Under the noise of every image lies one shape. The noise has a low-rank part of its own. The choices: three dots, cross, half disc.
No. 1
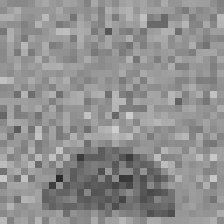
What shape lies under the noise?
half disc
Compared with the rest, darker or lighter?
darker
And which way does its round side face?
up
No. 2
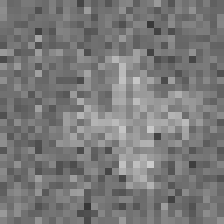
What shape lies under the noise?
cross
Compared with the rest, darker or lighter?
lighter
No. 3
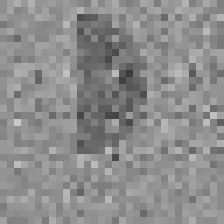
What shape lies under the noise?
half disc
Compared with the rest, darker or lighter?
darker
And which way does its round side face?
right
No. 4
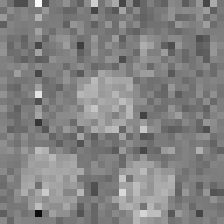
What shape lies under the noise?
three dots
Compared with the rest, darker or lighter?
lighter
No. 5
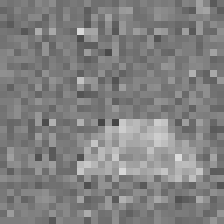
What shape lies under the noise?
half disc
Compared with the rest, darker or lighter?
lighter
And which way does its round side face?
up
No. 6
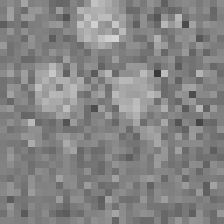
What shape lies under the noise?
three dots
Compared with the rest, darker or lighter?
lighter
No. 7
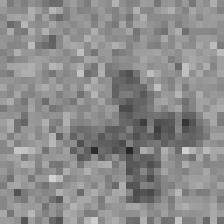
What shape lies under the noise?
cross
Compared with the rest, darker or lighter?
darker
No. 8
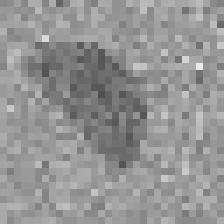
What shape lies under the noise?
half disc
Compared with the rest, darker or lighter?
darker
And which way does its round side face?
up and right
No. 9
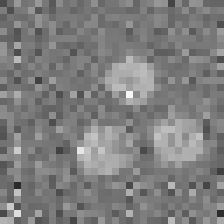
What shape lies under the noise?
three dots
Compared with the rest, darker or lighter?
lighter
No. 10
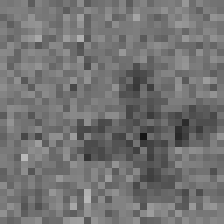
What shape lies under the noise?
cross
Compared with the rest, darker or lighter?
darker
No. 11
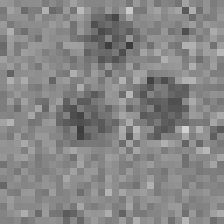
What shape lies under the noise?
three dots
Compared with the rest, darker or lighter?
darker
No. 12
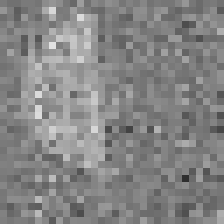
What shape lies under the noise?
half disc
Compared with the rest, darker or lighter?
lighter
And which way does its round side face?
left
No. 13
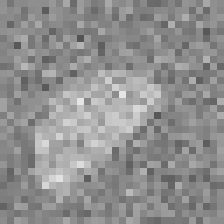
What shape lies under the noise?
half disc
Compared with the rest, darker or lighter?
lighter
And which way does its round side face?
up and left
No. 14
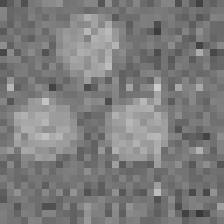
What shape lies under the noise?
three dots
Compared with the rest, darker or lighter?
lighter
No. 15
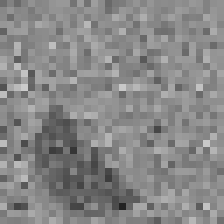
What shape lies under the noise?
half disc
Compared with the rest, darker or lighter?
darker
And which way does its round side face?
down and left
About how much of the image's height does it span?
half
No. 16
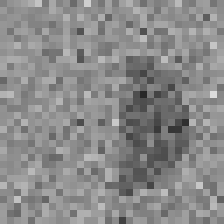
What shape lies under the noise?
half disc
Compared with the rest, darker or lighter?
darker
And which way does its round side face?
right
